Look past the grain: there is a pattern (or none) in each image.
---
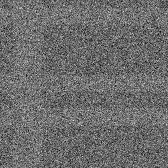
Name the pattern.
bands of rows crossing bands of columns
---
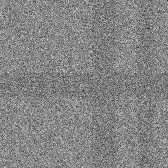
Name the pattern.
bands of rows crossing bands of columns
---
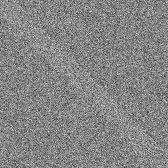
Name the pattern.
a diagonal band
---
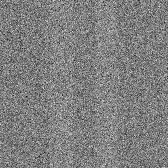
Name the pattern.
bands of columns
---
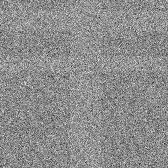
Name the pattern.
bands of rows crossing bands of columns
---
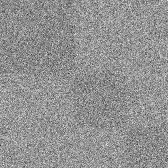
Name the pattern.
blocks along the diagonal
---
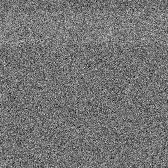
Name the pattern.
one band of rows
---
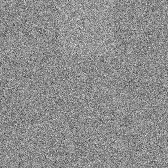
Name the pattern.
one block
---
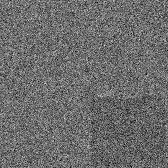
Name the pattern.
one block
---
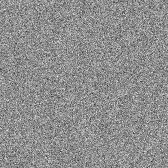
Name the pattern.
only noise
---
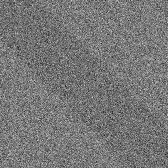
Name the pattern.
a diagonal band
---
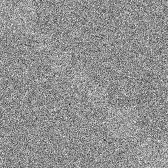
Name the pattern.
blocks along the diagonal
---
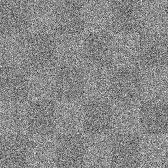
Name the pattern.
a checkerboard
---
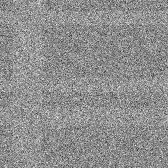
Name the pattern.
bands of rows crossing bands of columns
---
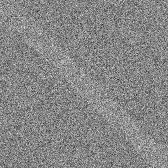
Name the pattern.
a diagonal band
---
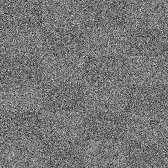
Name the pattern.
a checkerboard
